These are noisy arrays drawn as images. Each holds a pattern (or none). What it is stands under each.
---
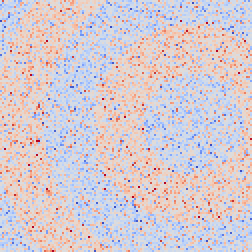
rings round one point
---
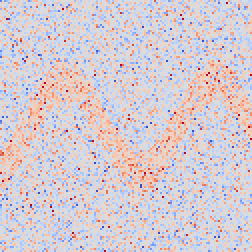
a wavy band
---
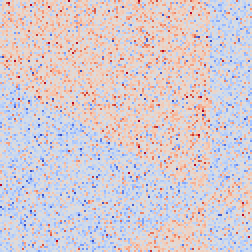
spokes from one point
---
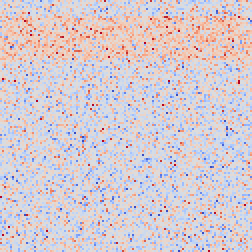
one horizontal stripe
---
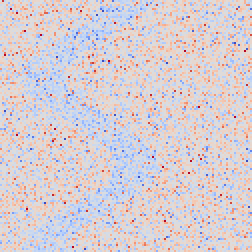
a wavy band
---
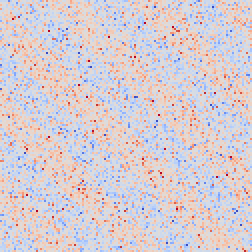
diagonal stripes
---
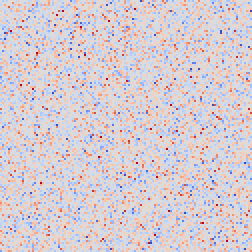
only noise
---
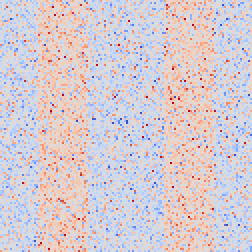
vertical stripes
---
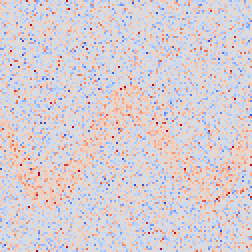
a wavy band
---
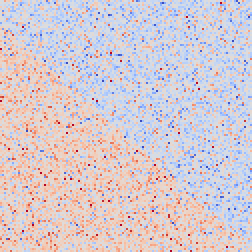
a sharp edge
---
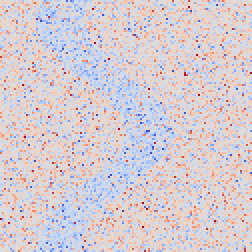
a wavy band
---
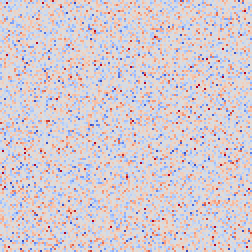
only noise
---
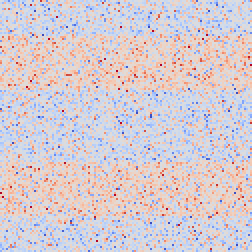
horizontal stripes
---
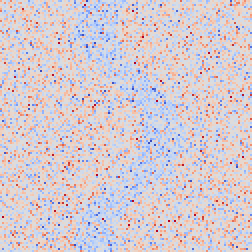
a wavy band
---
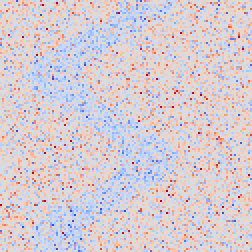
a wavy band
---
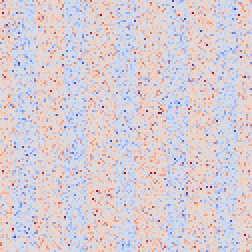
vertical stripes
